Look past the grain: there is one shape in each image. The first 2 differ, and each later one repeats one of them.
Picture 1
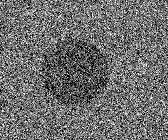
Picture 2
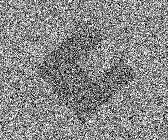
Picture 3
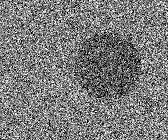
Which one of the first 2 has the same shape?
1
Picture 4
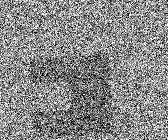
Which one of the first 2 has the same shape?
2
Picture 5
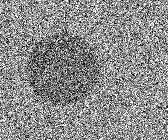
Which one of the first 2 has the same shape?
1
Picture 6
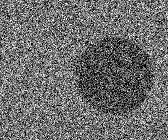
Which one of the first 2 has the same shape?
1
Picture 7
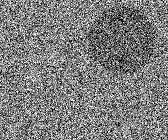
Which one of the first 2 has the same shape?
1
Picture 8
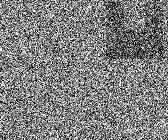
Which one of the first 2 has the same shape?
2
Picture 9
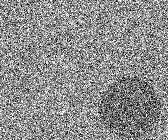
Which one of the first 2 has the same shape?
1
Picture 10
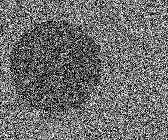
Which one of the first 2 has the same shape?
1
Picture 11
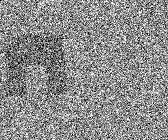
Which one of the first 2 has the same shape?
2
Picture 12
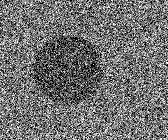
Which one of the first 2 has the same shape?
1
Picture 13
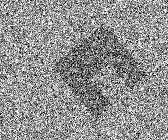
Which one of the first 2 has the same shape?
2
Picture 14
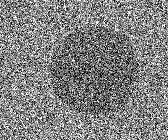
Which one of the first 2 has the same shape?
1
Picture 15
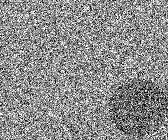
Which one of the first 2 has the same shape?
1
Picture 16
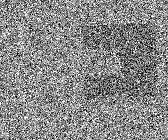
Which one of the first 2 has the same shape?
2
